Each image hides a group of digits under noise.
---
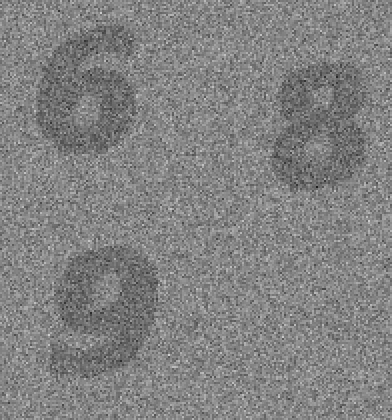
top left: 6; top right: 8; bottom left: 9
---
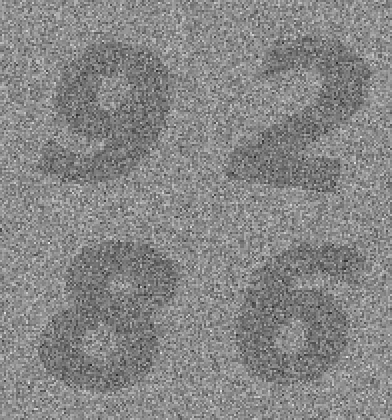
top left: 9; top right: 2; bottom left: 8; bottom right: 6
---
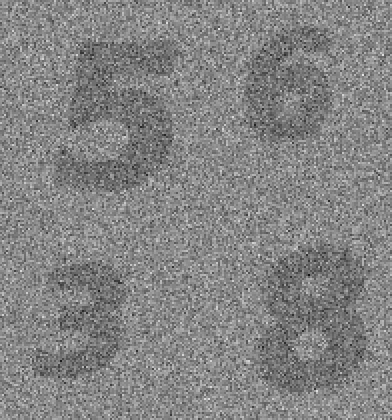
top left: 5; top right: 6; bottom left: 3; bottom right: 8
